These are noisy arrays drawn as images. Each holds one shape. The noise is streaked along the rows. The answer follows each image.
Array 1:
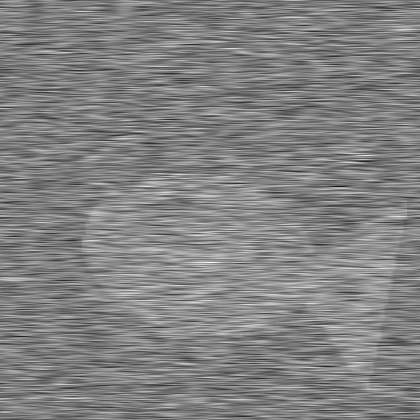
light fish
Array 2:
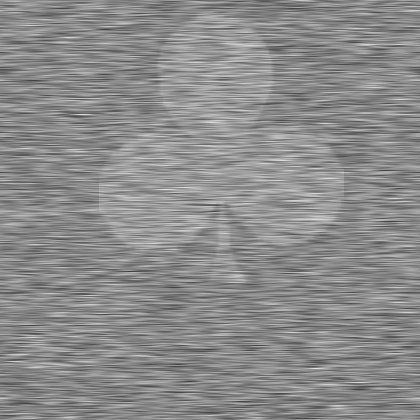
light club
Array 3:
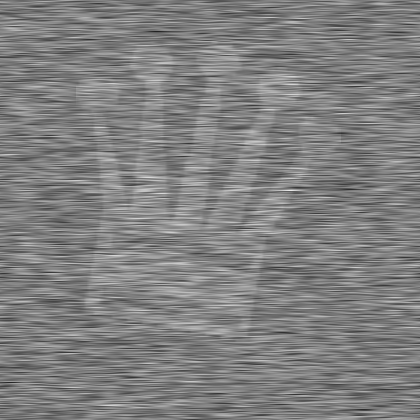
light chess queen
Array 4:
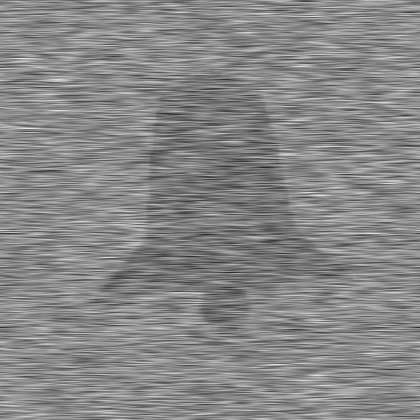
dark bell
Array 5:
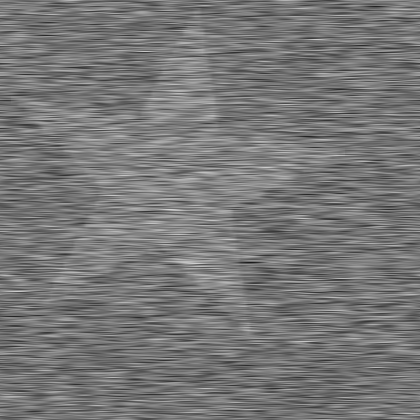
light star
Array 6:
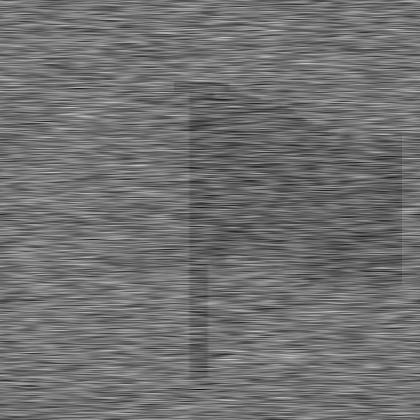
dark flag
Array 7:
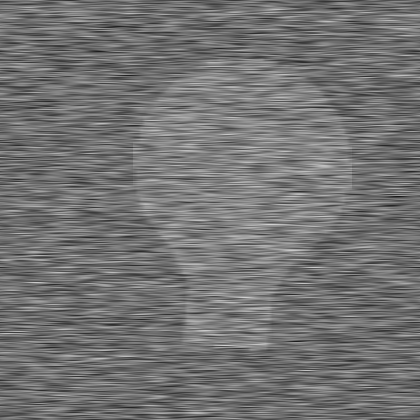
light light bulb
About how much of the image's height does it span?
two thirds
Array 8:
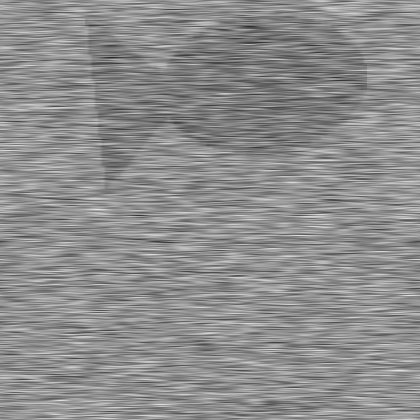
dark fish
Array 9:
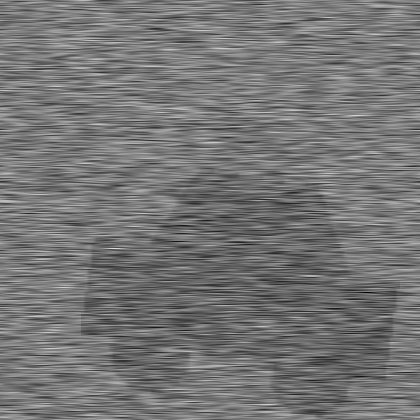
dark car
